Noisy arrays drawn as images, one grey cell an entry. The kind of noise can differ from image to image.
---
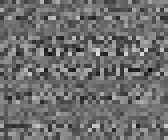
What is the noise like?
rows of uneven size
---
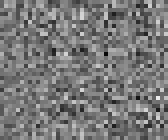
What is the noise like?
low rank plus noise
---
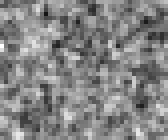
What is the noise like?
blotchy
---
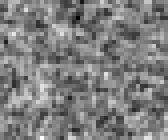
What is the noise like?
blotchy
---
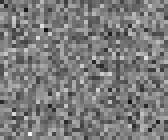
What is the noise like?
independent entries
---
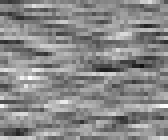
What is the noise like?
streaked along the rows
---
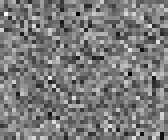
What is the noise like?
independent entries
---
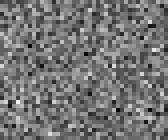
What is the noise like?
independent entries
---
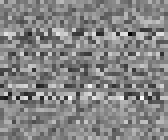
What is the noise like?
rows of uneven size
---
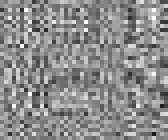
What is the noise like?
low rank plus noise
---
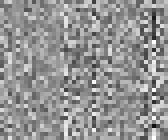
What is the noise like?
columns of uneven size
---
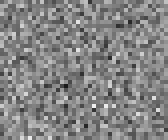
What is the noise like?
independent entries
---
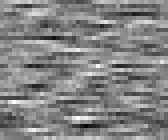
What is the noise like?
streaked along the rows
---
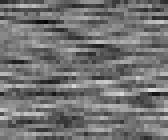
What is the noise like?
streaked along the rows
